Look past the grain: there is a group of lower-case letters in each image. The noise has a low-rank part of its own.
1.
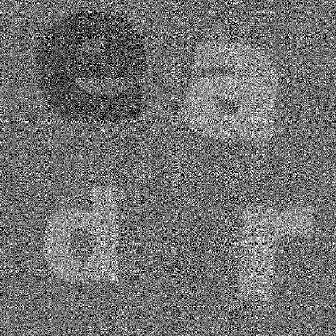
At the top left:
e
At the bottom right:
r
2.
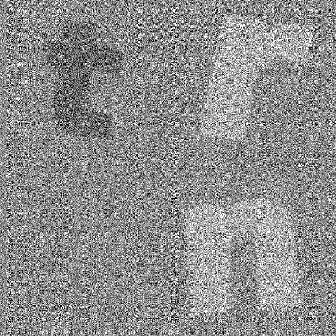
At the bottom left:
nothing
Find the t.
top left
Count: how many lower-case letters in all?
3
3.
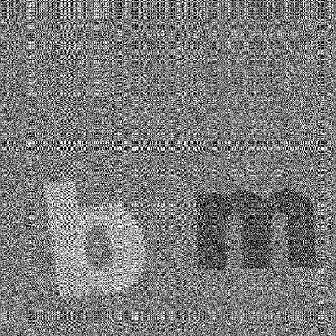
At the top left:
nothing
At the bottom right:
m
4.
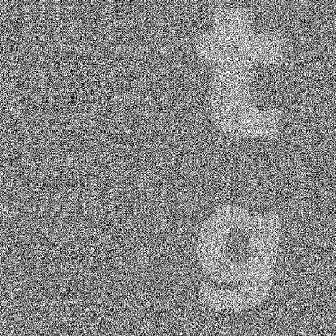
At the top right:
t
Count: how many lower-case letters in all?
2
